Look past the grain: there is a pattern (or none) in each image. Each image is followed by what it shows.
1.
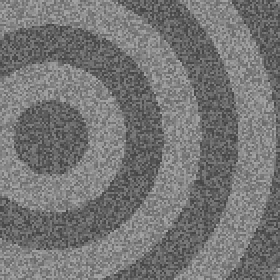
rings round one point
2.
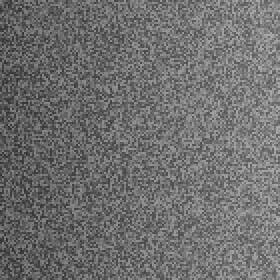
a smooth slope
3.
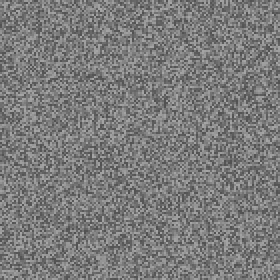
only noise
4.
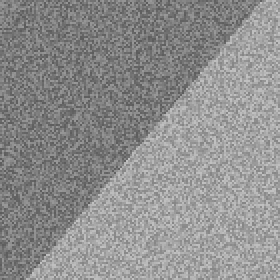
a sharp edge
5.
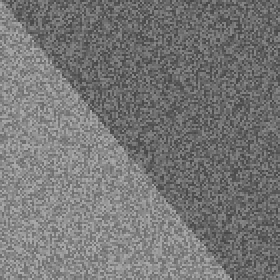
a sharp edge
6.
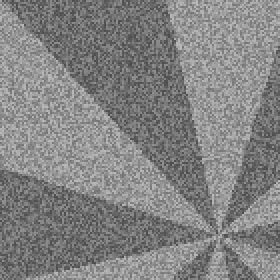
spokes from one point
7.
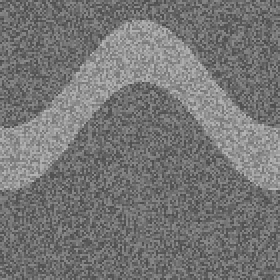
a wavy band
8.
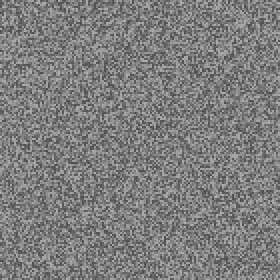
only noise
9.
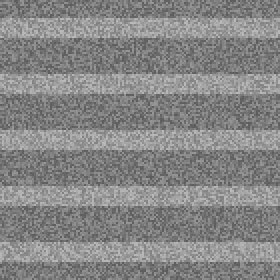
horizontal stripes
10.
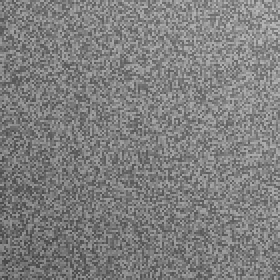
a smooth slope
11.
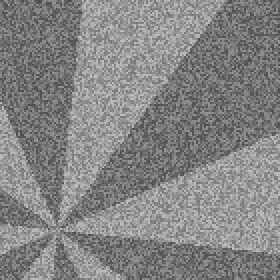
spokes from one point
